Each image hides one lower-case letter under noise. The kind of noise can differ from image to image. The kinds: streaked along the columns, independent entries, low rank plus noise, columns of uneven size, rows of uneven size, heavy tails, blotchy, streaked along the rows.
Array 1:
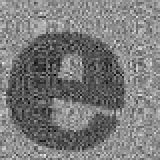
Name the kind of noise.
low rank plus noise
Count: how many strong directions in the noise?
three or four
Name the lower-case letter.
e
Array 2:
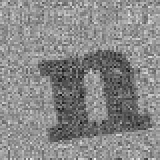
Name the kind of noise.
low rank plus noise
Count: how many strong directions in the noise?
three or four
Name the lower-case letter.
n
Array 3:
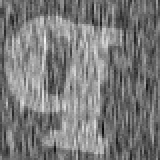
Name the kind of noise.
streaked along the columns
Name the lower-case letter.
q
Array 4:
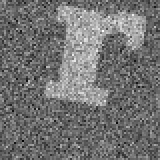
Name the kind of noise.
independent entries
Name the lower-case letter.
r
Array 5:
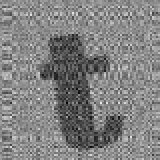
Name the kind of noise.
low rank plus noise
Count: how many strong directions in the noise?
one
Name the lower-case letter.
t
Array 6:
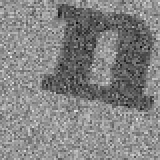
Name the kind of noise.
independent entries
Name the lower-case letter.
n
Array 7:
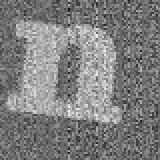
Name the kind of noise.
columns of uneven size
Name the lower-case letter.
n
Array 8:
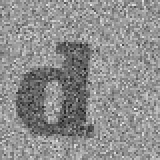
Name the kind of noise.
independent entries
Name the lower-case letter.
d
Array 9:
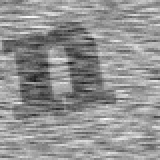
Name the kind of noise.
streaked along the rows
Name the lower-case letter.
n
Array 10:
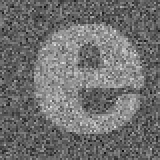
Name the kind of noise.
independent entries
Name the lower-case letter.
e
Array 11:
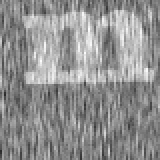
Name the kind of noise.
streaked along the columns
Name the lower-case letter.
m
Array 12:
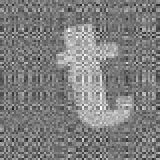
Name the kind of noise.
low rank plus noise
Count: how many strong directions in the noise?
one
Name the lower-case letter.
t
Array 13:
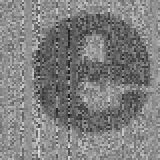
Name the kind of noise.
columns of uneven size
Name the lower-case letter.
e
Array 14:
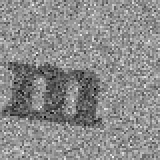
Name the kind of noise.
independent entries
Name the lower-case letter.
m
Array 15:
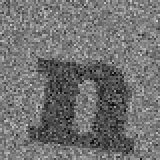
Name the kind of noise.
independent entries
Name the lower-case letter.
n
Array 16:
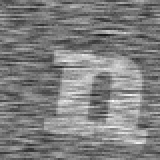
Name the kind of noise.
streaked along the rows
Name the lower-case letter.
n
